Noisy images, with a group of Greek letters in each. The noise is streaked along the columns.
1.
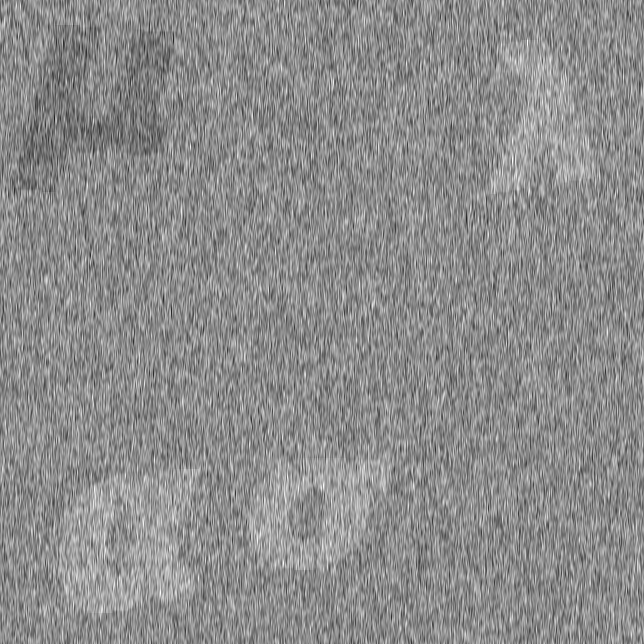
top left: dark mu; top right: light lambda; bottom left: light alpha; bottom middle: light sigma
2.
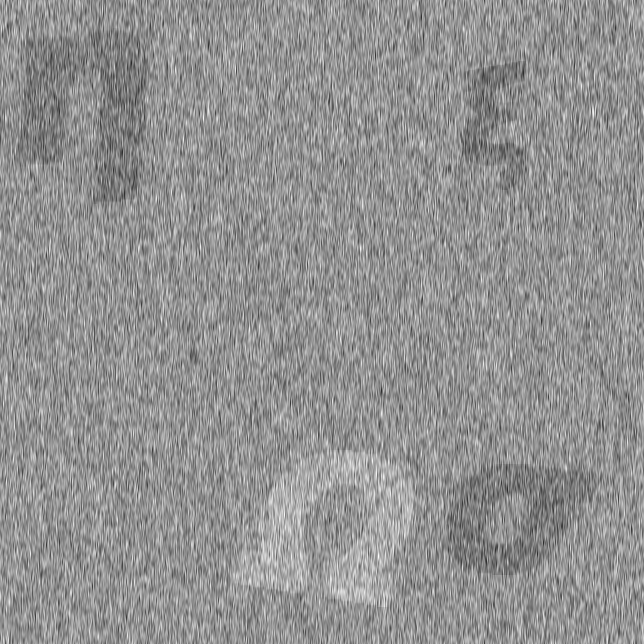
top left: dark eta; top right: dark xi; bottom middle: light omega; bottom right: dark sigma
